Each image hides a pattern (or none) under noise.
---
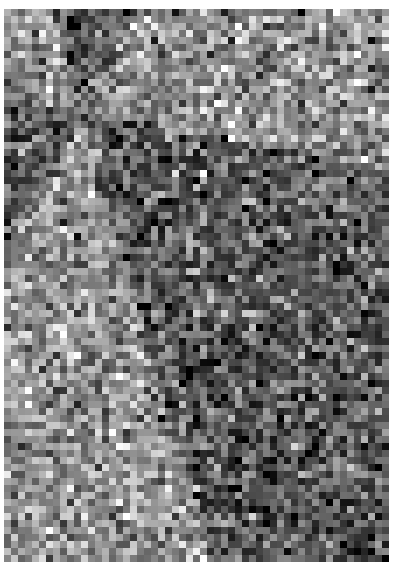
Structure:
spokes from one point
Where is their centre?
top left
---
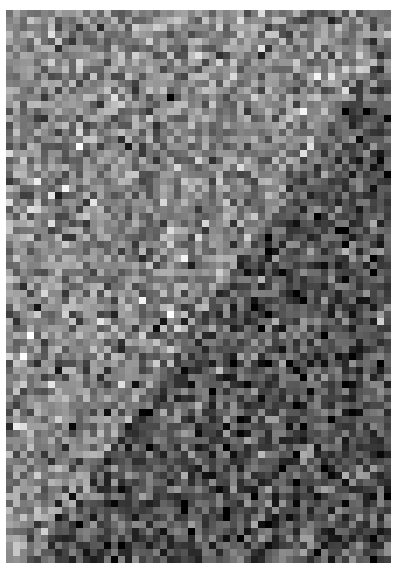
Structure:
a sharp edge
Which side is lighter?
top left
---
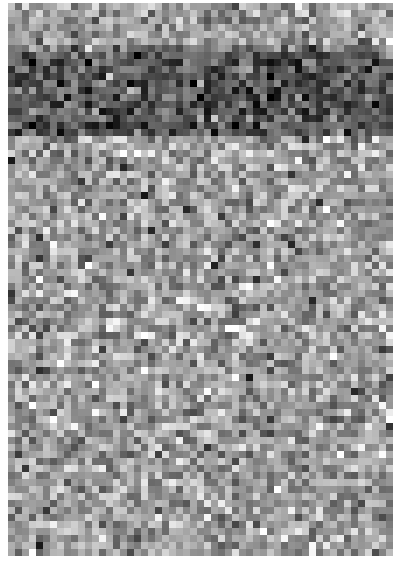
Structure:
one horizontal stripe
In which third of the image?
top
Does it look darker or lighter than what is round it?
darker
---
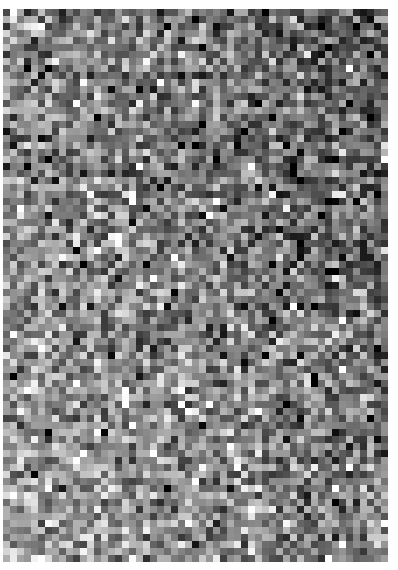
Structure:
a smooth slope
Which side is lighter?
bottom left
